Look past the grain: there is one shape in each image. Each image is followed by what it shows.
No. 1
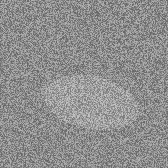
ellipse
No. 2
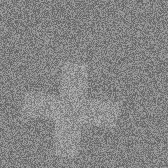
cross
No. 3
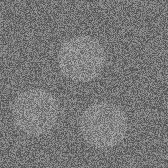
three dots
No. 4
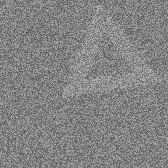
triangle frame
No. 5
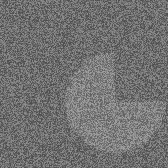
disc with a wedge cut out
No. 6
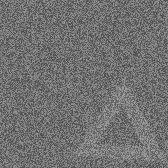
triangle frame
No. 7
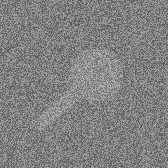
lollipop
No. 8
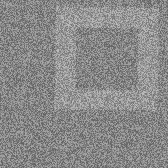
square frame
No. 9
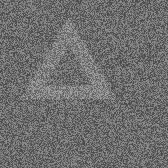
triangle frame
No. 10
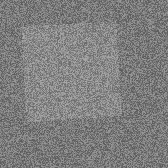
square
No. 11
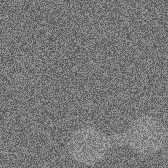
dumbbell
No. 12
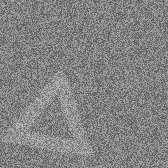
triangle frame
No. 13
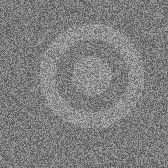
bullseye
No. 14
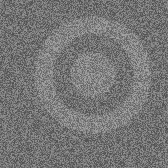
bullseye
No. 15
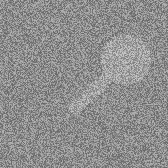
lollipop
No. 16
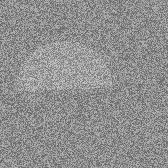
half disc
